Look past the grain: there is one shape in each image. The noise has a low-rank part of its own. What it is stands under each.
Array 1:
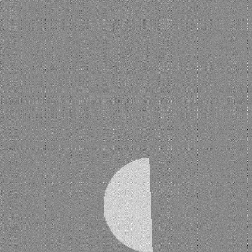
half disc
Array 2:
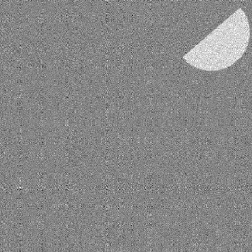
half disc
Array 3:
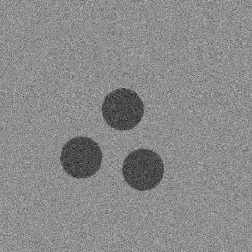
three dots
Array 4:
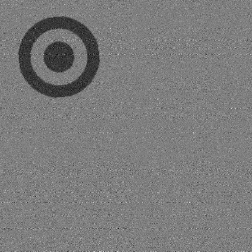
bullseye
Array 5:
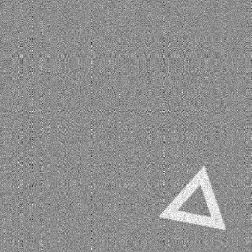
triangle frame
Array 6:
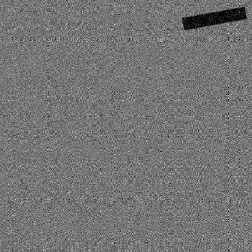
bar
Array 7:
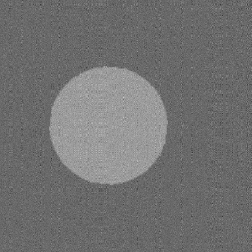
disc
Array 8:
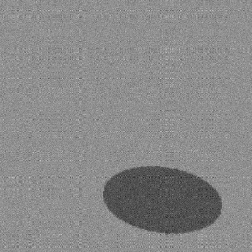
ellipse
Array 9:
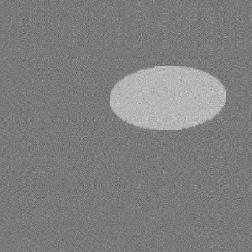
ellipse
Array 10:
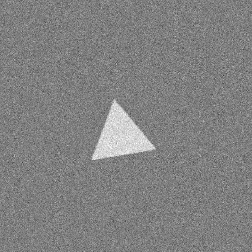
triangle
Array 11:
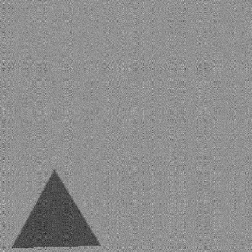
triangle
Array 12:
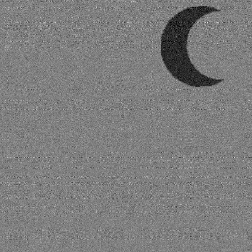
crescent
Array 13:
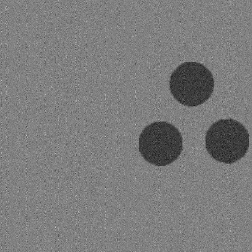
three dots
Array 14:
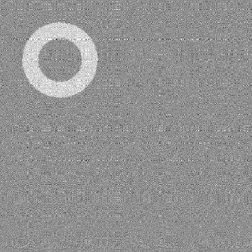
ring
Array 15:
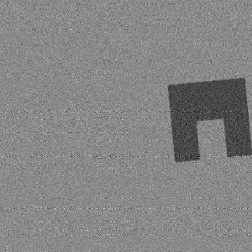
square with a notch
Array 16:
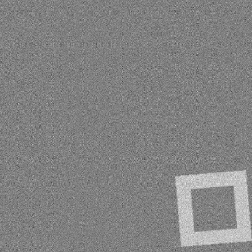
square frame
